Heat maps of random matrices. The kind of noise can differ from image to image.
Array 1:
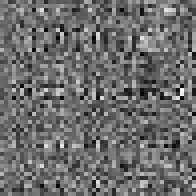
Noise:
low rank plus noise
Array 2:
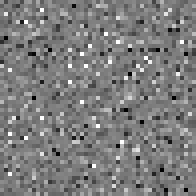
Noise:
heavy tails
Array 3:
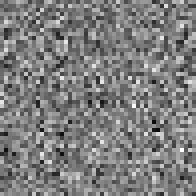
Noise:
low rank plus noise
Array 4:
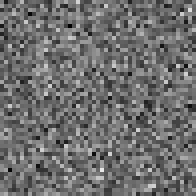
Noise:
independent entries
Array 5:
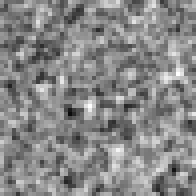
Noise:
blotchy
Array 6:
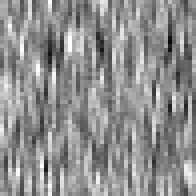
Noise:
streaked along the columns
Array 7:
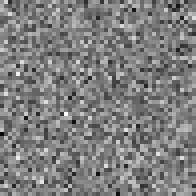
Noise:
independent entries
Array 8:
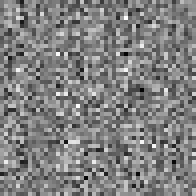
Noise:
low rank plus noise
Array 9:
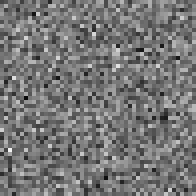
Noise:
independent entries
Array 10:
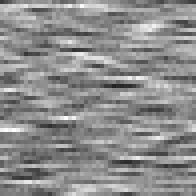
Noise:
streaked along the rows
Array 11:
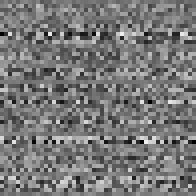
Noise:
rows of uneven size
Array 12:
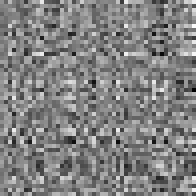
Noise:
low rank plus noise
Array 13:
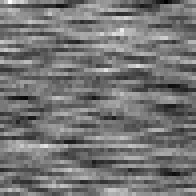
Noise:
streaked along the rows
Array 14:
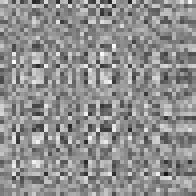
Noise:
low rank plus noise
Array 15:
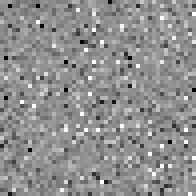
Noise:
heavy tails
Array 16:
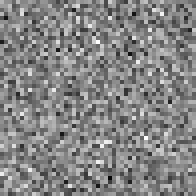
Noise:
independent entries
